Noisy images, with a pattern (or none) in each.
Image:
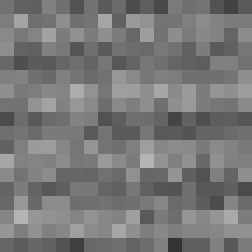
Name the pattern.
horizontal stripes
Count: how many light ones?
4
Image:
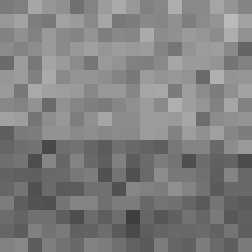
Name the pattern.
a sharp edge
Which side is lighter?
top
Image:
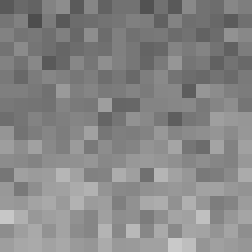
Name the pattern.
a smooth slope
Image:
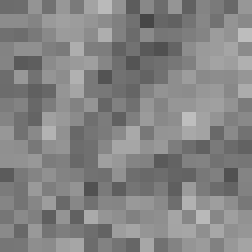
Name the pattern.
spokes from one point
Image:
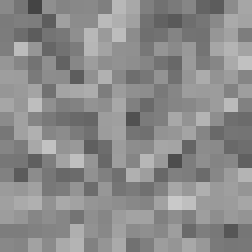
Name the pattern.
spokes from one point
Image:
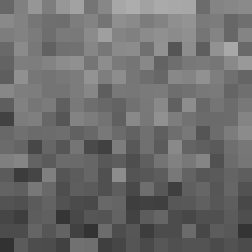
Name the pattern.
a smooth slope
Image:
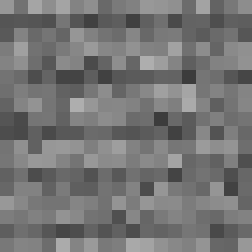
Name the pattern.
horizontal stripes
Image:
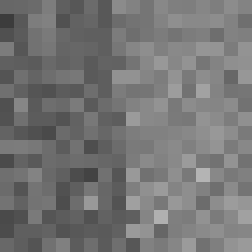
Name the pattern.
a sharp edge
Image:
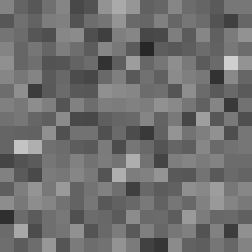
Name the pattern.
only noise
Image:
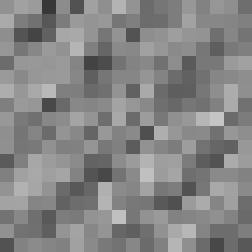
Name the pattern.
diagonal stripes
